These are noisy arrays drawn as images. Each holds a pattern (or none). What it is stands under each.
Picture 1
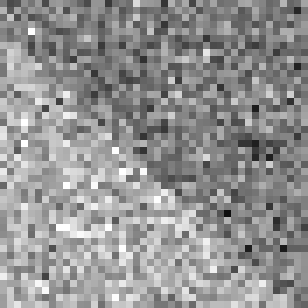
a sharp edge
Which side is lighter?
bottom left
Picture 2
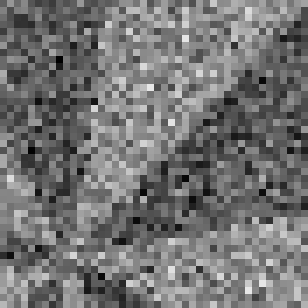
spokes from one point
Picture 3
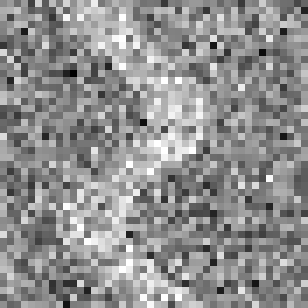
a wavy band
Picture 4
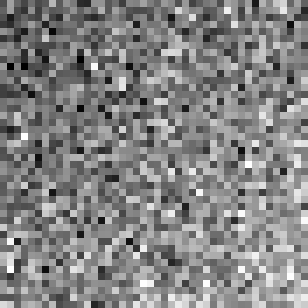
a smooth slope
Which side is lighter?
bottom right
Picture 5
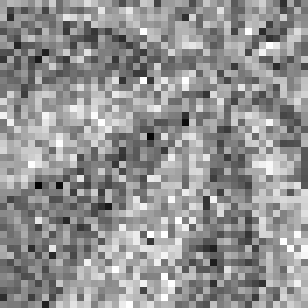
spokes from one point
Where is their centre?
top right
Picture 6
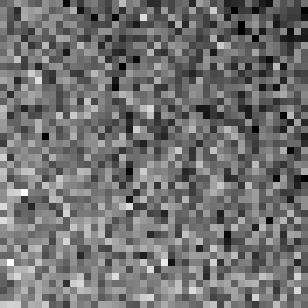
a smooth slope
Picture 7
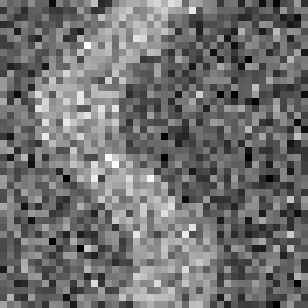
a wavy band
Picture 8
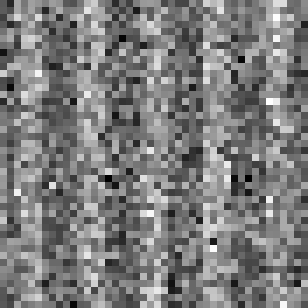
vertical stripes
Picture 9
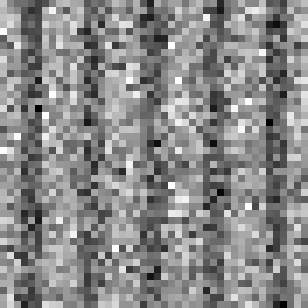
vertical stripes
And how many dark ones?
5
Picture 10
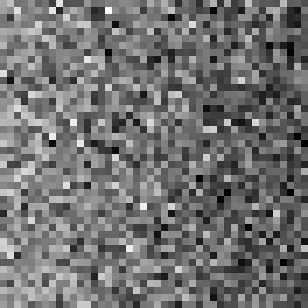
a smooth slope
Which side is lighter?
left
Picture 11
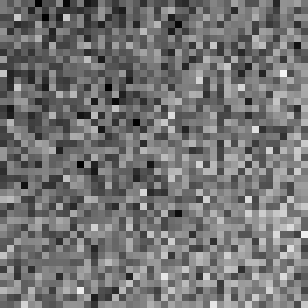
a smooth slope
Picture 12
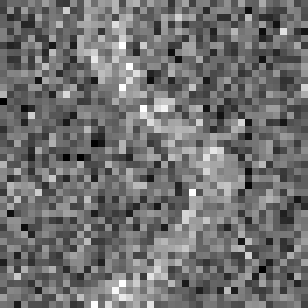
a wavy band
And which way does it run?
top to bottom
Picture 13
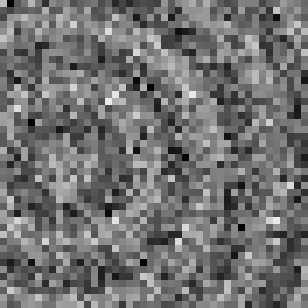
rings round one point
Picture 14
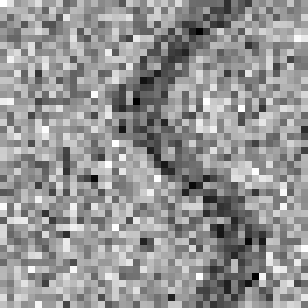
a wavy band
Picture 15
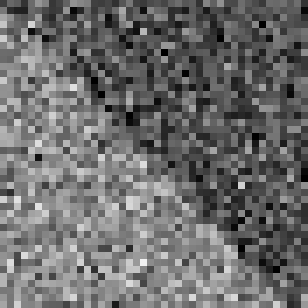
a sharp edge
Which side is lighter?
bottom left
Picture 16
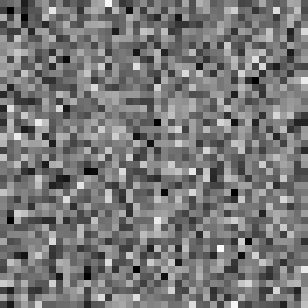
only noise
